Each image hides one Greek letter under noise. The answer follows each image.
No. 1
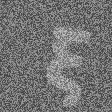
xi
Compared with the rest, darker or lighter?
lighter
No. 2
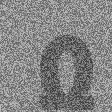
omega
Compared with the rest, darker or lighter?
darker
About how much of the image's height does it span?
two thirds
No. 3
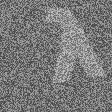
lambda
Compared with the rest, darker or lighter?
lighter
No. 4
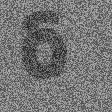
delta
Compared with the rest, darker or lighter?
darker
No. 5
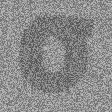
sigma
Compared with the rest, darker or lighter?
darker
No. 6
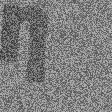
eta
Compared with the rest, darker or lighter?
darker
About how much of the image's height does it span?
two thirds
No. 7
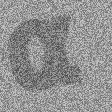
alpha
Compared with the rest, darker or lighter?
darker
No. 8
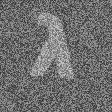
lambda
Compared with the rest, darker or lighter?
lighter
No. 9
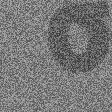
sigma
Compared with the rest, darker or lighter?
darker
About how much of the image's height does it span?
two thirds
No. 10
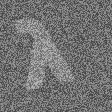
lambda
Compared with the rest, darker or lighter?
lighter
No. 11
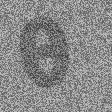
theta
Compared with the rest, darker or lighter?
darker
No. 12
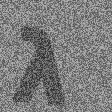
lambda
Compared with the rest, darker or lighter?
darker
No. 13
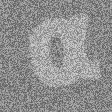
alpha
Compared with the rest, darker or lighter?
lighter
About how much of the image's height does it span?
two thirds
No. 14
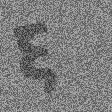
xi
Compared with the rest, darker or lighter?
darker
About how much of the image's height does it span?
two thirds
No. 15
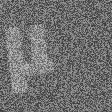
mu
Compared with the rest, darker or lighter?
lighter
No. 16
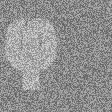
phi
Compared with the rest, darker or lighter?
lighter
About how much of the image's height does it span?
two thirds
